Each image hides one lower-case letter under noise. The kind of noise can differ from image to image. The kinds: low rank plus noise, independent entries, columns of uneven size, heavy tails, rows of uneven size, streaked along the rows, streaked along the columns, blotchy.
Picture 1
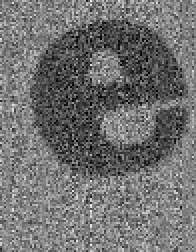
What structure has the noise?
columns of uneven size
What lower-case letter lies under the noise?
e
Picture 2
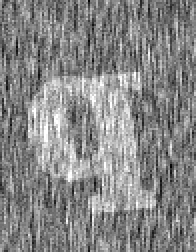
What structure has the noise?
streaked along the columns
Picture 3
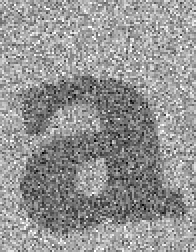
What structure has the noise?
independent entries
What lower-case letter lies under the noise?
a
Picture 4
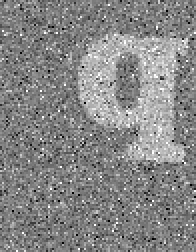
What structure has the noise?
heavy tails
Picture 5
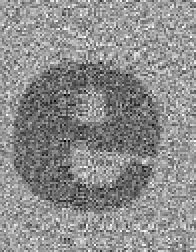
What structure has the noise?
low rank plus noise
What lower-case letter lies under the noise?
e
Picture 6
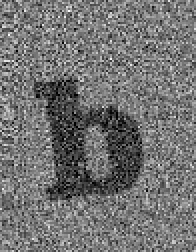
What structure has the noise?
low rank plus noise
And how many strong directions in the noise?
one
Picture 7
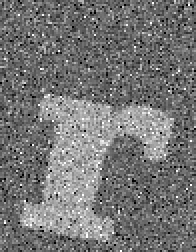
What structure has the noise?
heavy tails
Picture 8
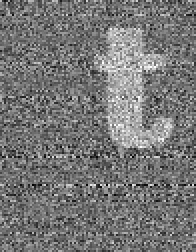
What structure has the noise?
rows of uneven size
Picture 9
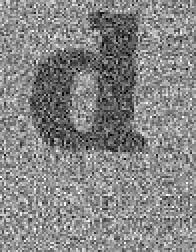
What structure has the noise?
low rank plus noise
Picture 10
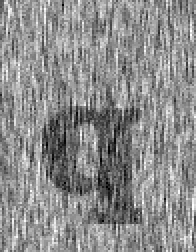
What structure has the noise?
streaked along the columns
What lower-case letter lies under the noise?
q
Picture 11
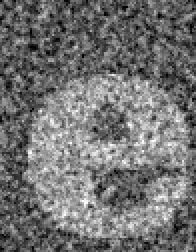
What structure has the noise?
blotchy
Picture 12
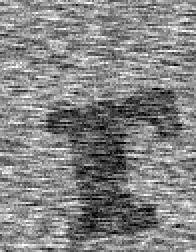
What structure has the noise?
streaked along the rows
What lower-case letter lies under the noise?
r
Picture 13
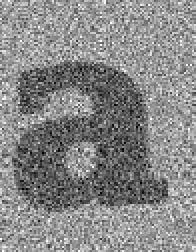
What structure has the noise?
low rank plus noise
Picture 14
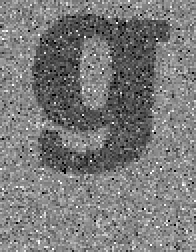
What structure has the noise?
heavy tails
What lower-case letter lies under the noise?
g
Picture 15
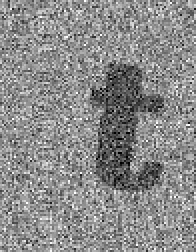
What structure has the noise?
low rank plus noise
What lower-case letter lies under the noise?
t
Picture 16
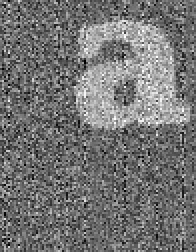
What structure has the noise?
columns of uneven size
